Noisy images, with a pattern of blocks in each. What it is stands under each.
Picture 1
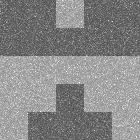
left and right mirror each other
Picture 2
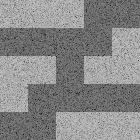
the same after a half turn
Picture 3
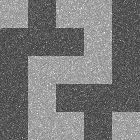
the same after a half turn
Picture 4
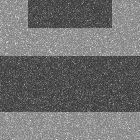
left and right mirror each other
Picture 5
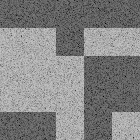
no symmetry
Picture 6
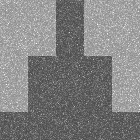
left and right mirror each other
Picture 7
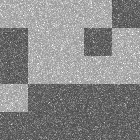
no symmetry
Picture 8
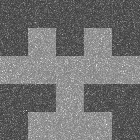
left and right mirror each other
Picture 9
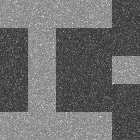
top and bottom mirror each other
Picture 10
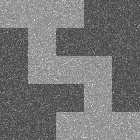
the same after a half turn
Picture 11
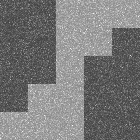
the same after a half turn
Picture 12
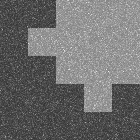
mirrored about the diagonal from the bottom left
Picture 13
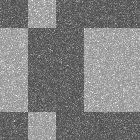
top and bottom mirror each other
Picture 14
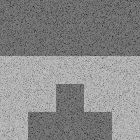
left and right mirror each other
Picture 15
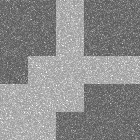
mirrored about the diagonal from the bottom left
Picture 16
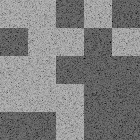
no symmetry
